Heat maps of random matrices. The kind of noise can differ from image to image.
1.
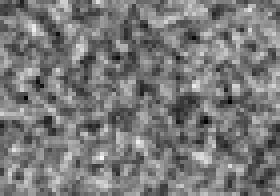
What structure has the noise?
blotchy
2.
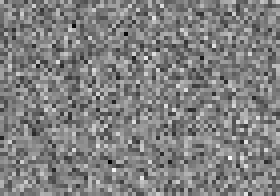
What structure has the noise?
independent entries
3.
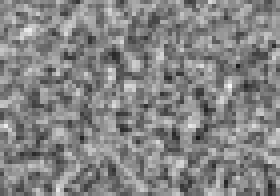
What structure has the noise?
blotchy
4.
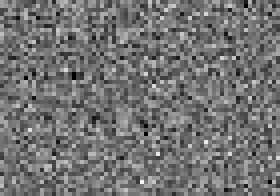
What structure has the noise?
low rank plus noise
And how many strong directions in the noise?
five to eight
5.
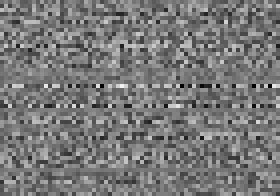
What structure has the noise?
rows of uneven size
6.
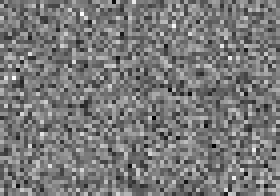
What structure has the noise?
independent entries
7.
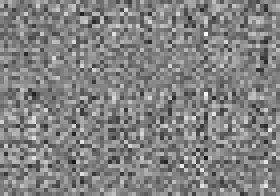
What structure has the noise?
low rank plus noise
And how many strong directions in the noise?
three or four
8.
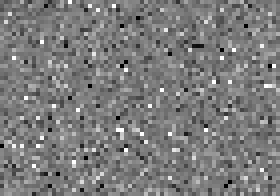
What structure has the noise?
heavy tails
